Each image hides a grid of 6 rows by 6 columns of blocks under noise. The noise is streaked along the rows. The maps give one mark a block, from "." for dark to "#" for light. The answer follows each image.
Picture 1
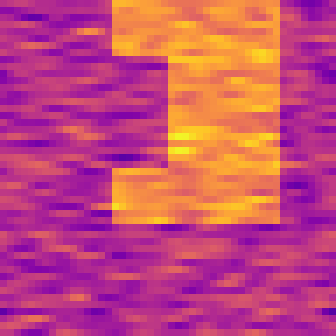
. . # # # .
. . . # # .
. . . # # .
. . # # # .
. . . . . .
. . . . . .
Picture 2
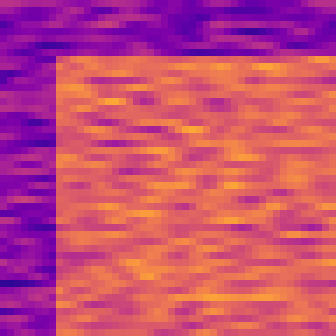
. . . . . .
. # # # # #
. # # # # #
. # # # # #
. # # # # #
. # # # # #
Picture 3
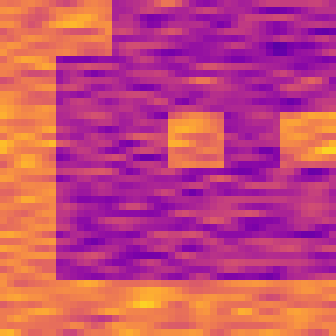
# # . . . .
# . . . . .
# . . # . #
# . . . . .
# . . . . .
# # # # # #
